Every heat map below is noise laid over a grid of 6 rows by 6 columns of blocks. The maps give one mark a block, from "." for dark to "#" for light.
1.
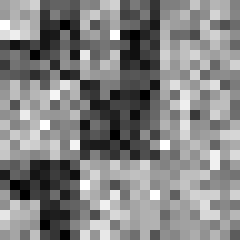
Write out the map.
# . # . # #
. . # . # #
# # . . # #
# # . . # #
. . # # # #
# . # # # #
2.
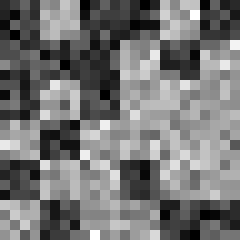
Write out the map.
. # . . # .
. . . # . #
. # . # # #
# . # # # #
. # # . # #
# . # # . .
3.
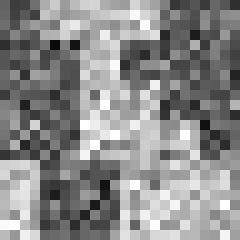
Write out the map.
. # # # . .
. . # . . .
. . # # . .
. . # # # .
# . . # # #
# . . # # #
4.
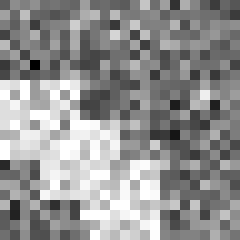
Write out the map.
. . . . . .
. . . . . .
# # . . . .
# # # . . .
. # # # . .
. . # # . .
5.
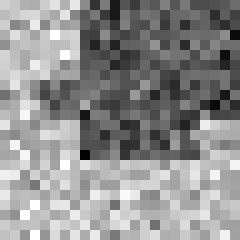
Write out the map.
# # . . . .
# # . . . .
# . . . . .
# # . . . #
# # # # # #
# # # # # #
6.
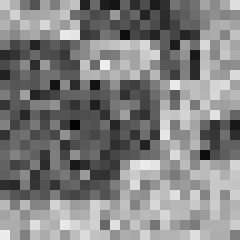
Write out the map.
# # . . . #
. . # # . #
. . . . # #
. . . . # .
. . . # # #
# # # # # #
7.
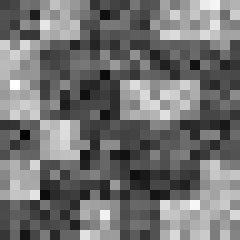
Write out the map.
. # . . # #
# . . . . .
# . . # # .
. # . . . .
# . . . . #
. . # . # #
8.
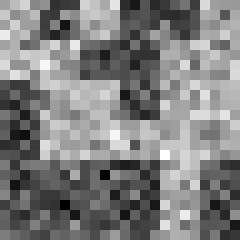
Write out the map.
# . # . . #
# # . . # #
. # # . # #
. # # # # #
. . . . # .
. . . . # .
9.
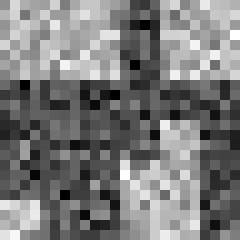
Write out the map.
# # # . # #
# # # . # #
. . . . . .
. . . . # .
. . . # # .
# . . # # .
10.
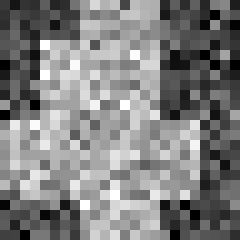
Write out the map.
. . # # . .
. # # # . .
. # # # . .
# # # # # .
# # # # # .
. . # # . .
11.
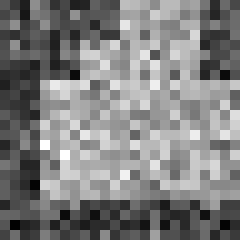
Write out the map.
. . . # # .
. . # # # .
. # # # # #
. # # # # #
. # # # # #
. . . . . .
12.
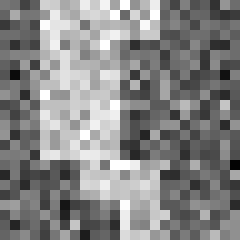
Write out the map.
. # # # . .
. # # . . .
. # # . . .
. # # . . .
. . # # . .
. . . # . .
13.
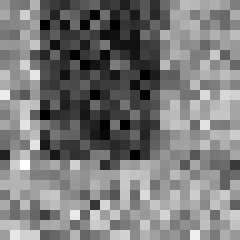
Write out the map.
# . . . # #
# . . . # #
# . . . # #
# . . . # #
# # # # # #
# # # # # #
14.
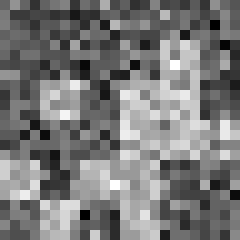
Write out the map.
. . . . . .
. . . . # .
. # . # # .
. . . # # #
# . # # . .
. # . # . .
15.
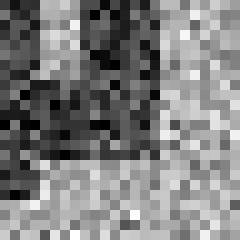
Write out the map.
. # . . # #
. # . . # #
. . . . # #
. . . . # #
. # # # # #
# # # # # #
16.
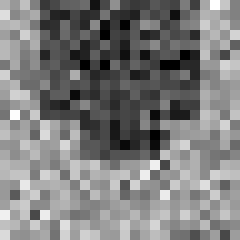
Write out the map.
# . . . . #
# . . . . #
# . . . . #
# # . . # #
# # # # # #
# # # # # #
